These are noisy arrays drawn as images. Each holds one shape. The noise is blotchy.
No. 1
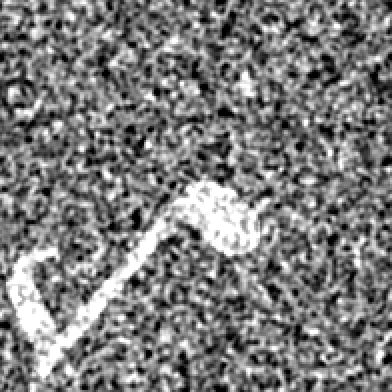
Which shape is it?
musical note
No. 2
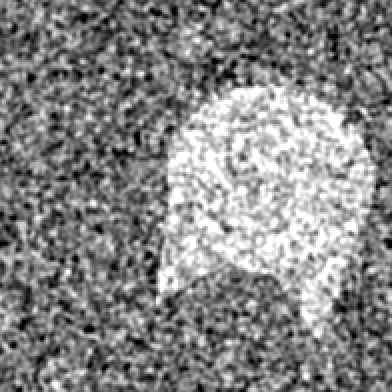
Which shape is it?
cat's head
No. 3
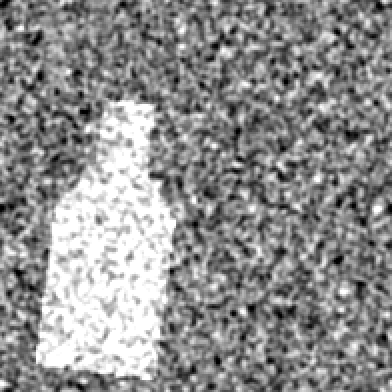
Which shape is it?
bottle
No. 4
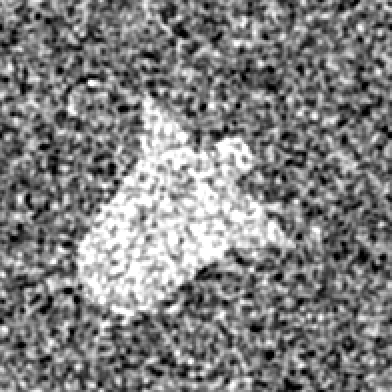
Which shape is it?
bell
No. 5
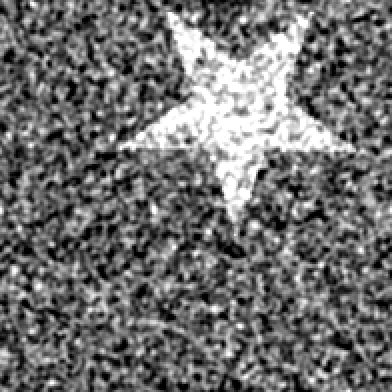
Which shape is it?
star
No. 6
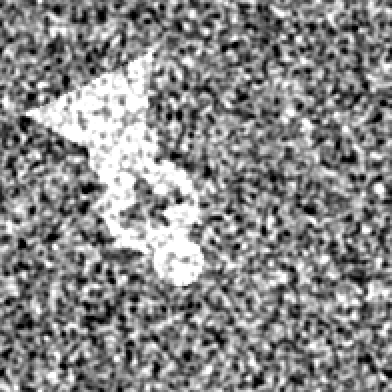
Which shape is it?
chess bishop
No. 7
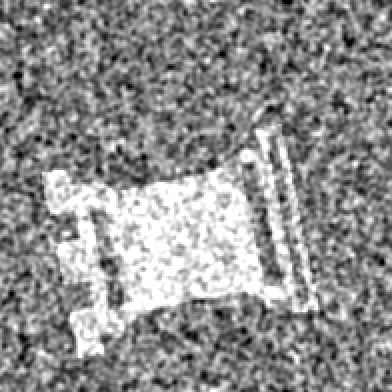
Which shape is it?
chess rook
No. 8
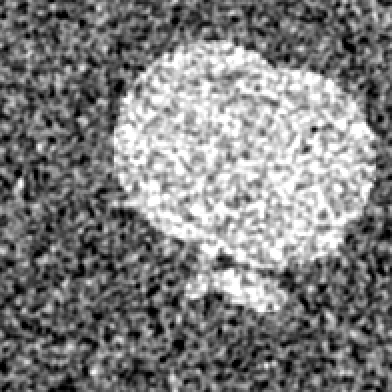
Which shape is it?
apple
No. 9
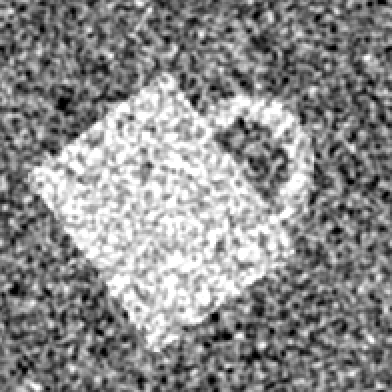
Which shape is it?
cup
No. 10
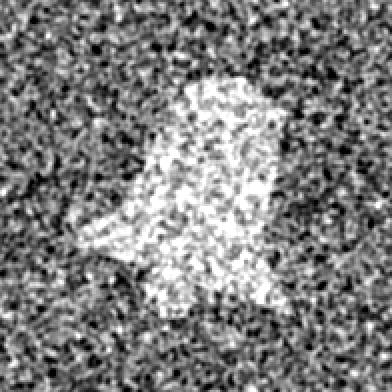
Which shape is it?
bell
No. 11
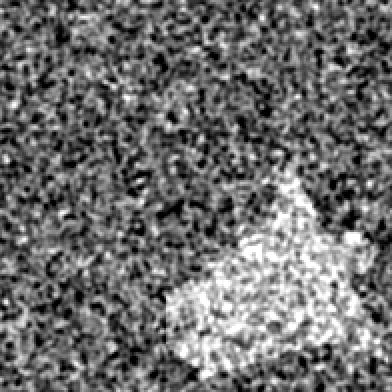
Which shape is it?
bell
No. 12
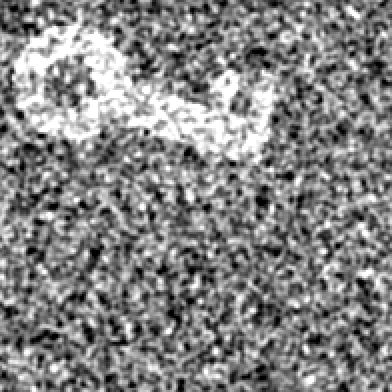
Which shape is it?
key
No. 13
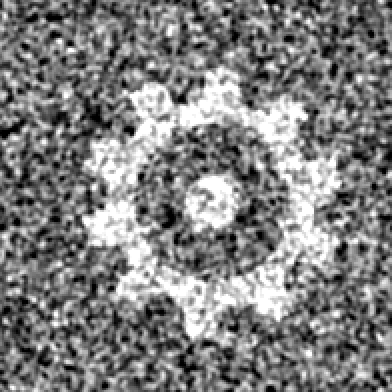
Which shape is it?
gear
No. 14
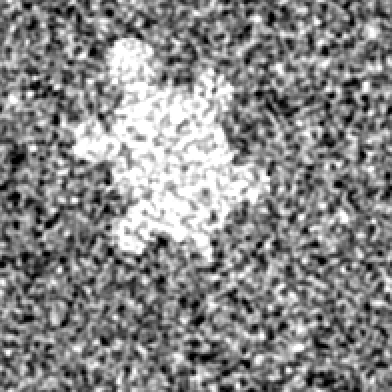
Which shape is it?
turtle
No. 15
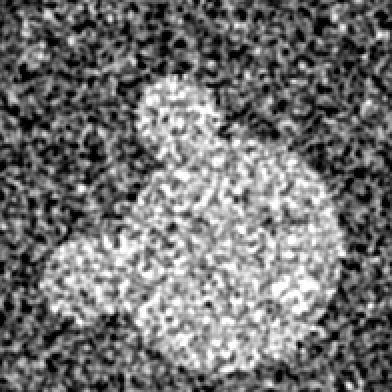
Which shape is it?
bear's head
